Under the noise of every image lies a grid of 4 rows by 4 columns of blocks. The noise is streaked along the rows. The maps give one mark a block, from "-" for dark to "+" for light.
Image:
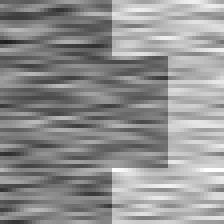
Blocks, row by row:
- - + +
- - - +
- - - +
- - + +
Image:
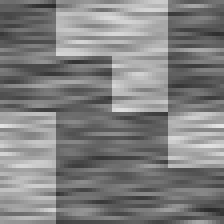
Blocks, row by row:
- + + -
- - + -
+ - - +
+ - - -
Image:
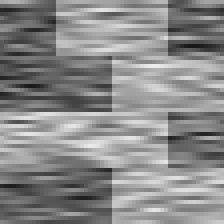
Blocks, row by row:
- + + -
- - + +
+ + + -
- - + +
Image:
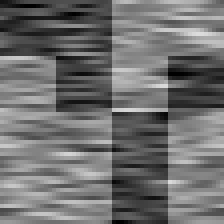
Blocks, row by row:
- - + +
+ - + -
+ + - +
+ + - +
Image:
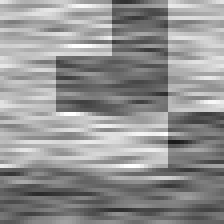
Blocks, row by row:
+ + - +
+ - - +
+ + + -
- - - -
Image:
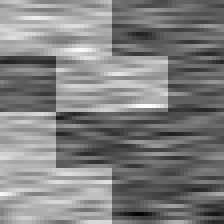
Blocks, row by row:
+ + - -
- + + -
+ - - -
+ + - -
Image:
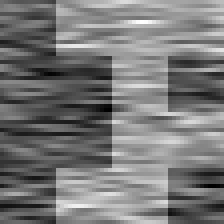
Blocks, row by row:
- + + +
- - + -
- - + +
- + + -
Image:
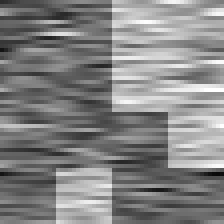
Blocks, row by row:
- - + +
- - + +
- - - +
- + - -
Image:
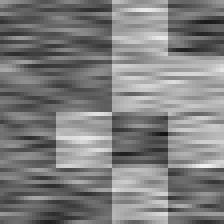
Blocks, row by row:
- - + -
- - + +
- + - +
- - + -
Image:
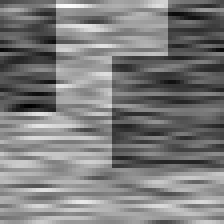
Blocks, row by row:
- + + -
- + - -
+ + - -
+ + + +
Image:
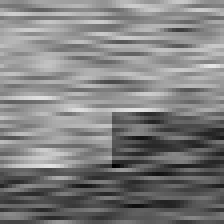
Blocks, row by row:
+ + + +
+ + + +
+ + - -
- - - -
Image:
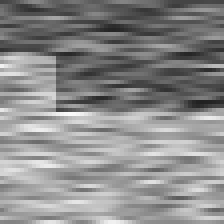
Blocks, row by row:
- - - -
+ - - -
+ + + +
+ + + +
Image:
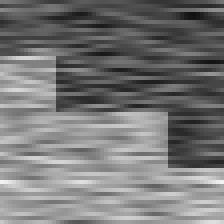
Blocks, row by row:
- - - -
+ - - -
+ + + -
+ + + +
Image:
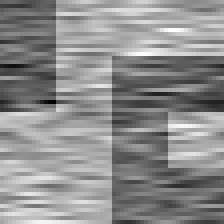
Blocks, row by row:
- + + +
- + - -
+ + - +
+ + - -
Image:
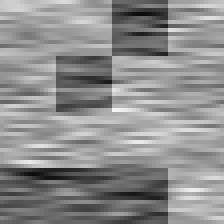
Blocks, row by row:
+ + - +
+ - + +
+ + + +
- - - +
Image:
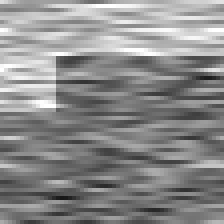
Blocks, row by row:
+ + + +
+ - - -
- - - -
- - - -
